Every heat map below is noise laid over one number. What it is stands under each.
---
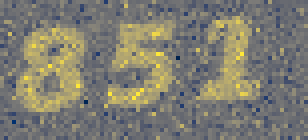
851
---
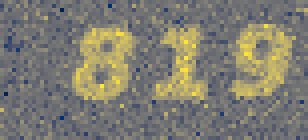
819
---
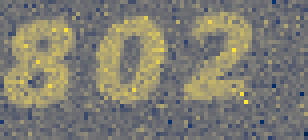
802
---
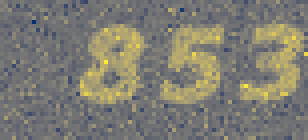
853
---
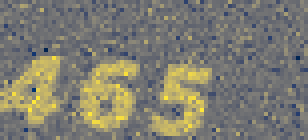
465
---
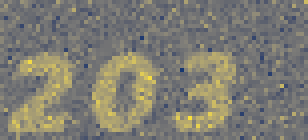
203
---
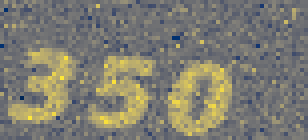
350
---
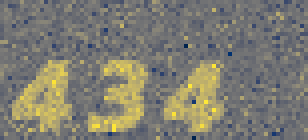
434
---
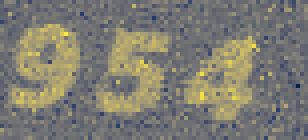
954
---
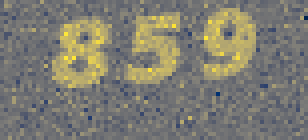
859
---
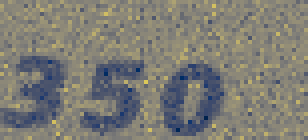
350
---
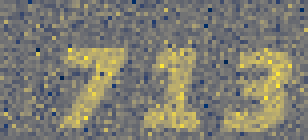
713
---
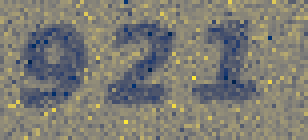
921
